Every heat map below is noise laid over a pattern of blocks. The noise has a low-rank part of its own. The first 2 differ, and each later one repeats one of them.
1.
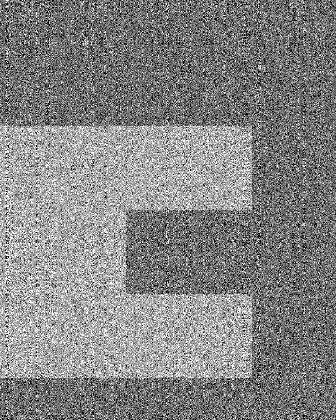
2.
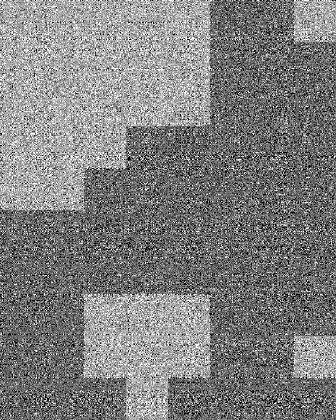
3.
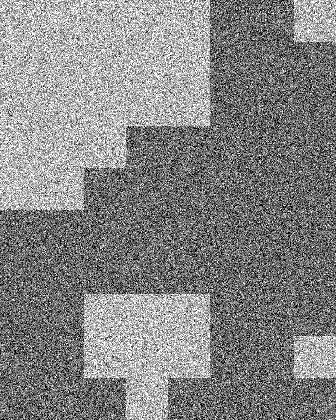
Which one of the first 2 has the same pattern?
2
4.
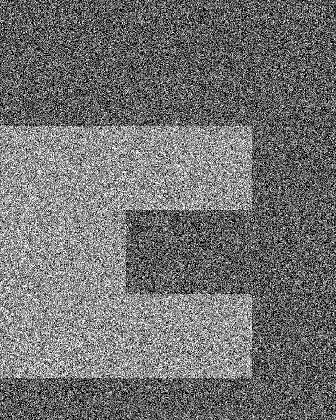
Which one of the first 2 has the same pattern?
1
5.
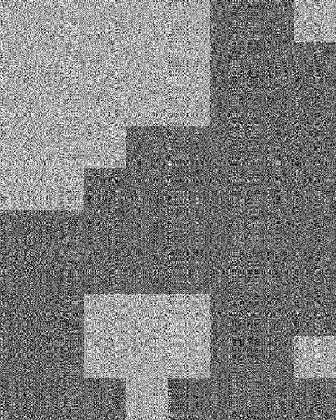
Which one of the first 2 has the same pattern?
2
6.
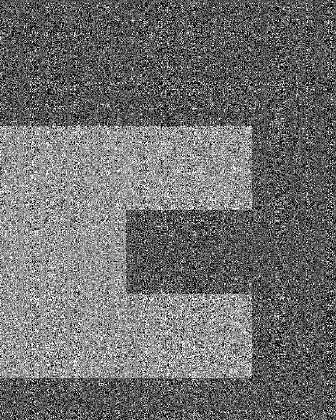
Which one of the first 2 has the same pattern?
1
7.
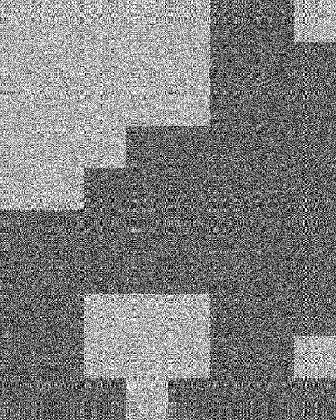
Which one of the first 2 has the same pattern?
2
